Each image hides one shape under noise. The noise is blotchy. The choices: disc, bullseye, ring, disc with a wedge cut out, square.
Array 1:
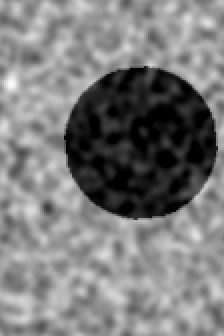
dark disc
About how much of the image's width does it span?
two thirds
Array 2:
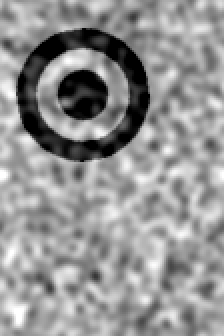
dark bullseye
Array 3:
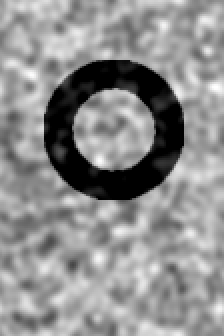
dark ring
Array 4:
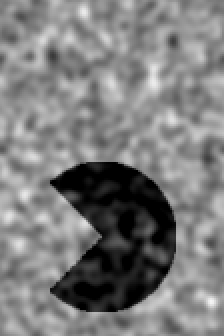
dark disc with a wedge cut out
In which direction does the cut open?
left
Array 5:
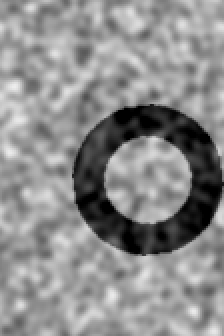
dark ring
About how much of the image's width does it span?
two thirds
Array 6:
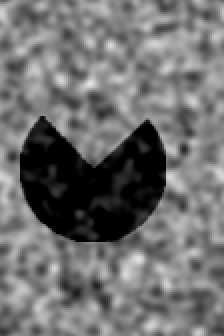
dark disc with a wedge cut out
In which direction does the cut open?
up
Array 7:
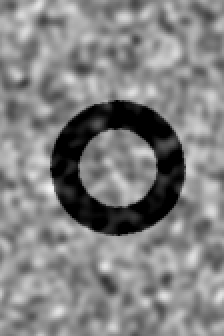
dark ring
